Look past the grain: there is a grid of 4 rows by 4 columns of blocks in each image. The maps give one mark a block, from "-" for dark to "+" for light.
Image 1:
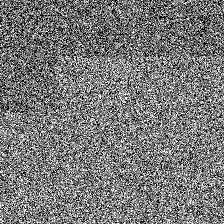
- - - -
- + + +
+ + + +
+ + + +
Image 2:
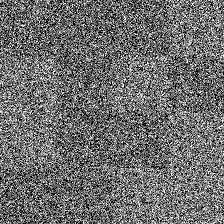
- - - +
+ - + -
+ - - +
- - + +
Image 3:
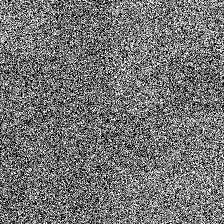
+ - + +
- - + -
- - - +
- - + +
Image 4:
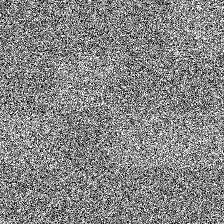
- - - +
- + - -
+ - + +
- - - -
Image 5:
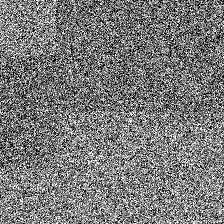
+ - - -
- - - -
- + + +
+ + + +
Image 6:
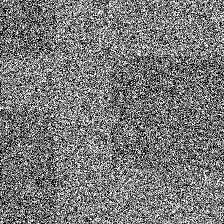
- + + +
+ + - -
- + - -
- + + +
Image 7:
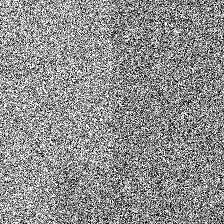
+ + - -
+ + - -
+ + - -
+ - - -
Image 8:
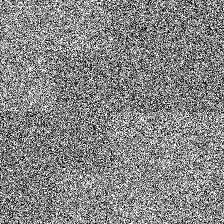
+ + - -
+ - - -
- - + +
- + + +
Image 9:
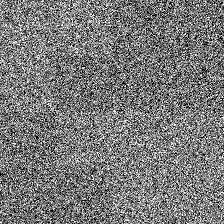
+ + - -
+ - - -
- + + +
- - + +
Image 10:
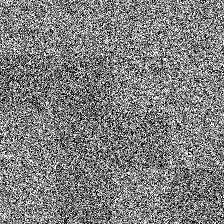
+ + + +
- - + +
+ - - +
+ - + -
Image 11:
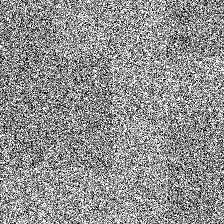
- + + -
- - + +
- - + -
+ + + -
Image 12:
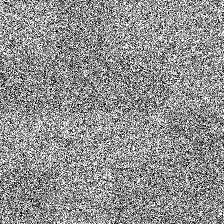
+ - + +
- - - +
+ + + -
- + - -
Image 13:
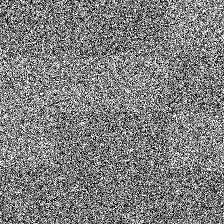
- - - +
+ + + -
+ - - +
- - - -
